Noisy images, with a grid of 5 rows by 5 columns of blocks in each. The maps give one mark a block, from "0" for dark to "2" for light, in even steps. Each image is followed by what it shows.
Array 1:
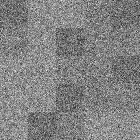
0 2 2 1 0
1 2 0 1 1
2 2 1 1 0
2 2 0 1 1
2 0 1 2 2
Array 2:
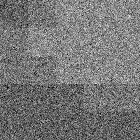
0 1 2 2 2
1 2 2 2 2
1 1 2 2 2
0 0 0 1 1
0 0 0 0 0
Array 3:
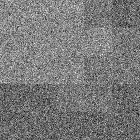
2 2 2 1 0
2 2 2 2 1
2 2 2 1 1
0 0 1 1 0
0 0 0 0 0
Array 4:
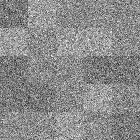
0 2 1 1 1
2 1 2 2 1
0 1 1 0 0
0 0 1 2 1
1 1 2 1 0
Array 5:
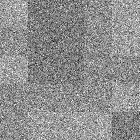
2 0 0 1 2
1 0 0 1 2
2 0 0 1 1
1 1 1 1 2
1 2 2 2 0
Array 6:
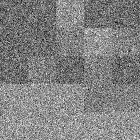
0 0 2 0 0
0 0 1 2 1
0 1 0 1 0
2 2 2 1 1
2 2 2 2 2
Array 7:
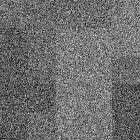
1 1 1 1 2
0 1 2 2 2
0 1 2 2 1
0 0 2 2 0
0 1 2 2 0
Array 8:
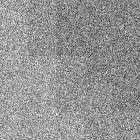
2 1 0 0 0
2 1 0 0 0
2 2 1 0 0
2 2 1 1 0
2 2 2 1 1
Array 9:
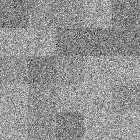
0 1 1 2 0
2 2 0 0 0
1 0 1 2 2
2 1 2 2 1
2 1 0 2 2
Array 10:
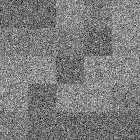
0 0 2 1 2
1 1 1 0 2
2 2 0 2 2
2 0 2 2 1
1 0 0 0 0
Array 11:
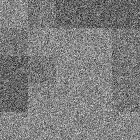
2 1 0 0 0
1 2 2 2 1
0 1 2 2 1
0 2 2 2 1
2 2 2 2 2
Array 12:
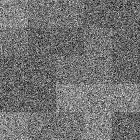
2 1 1 0 0
1 0 0 1 0
0 0 1 1 0
0 0 2 2 2
2 1 1 2 0
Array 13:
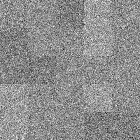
1 1 0 2 1
0 1 1 2 1
0 0 1 1 1
2 1 1 2 1
2 1 1 0 0
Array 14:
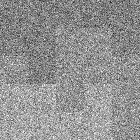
0 0 0 0 0
0 0 1 1 0
1 0 1 1 1
2 2 1 2 1
2 2 2 2 1
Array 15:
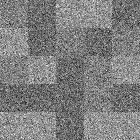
1 0 2 2 0
2 0 1 0 1
1 2 0 1 2
0 0 0 1 0
2 2 0 2 2
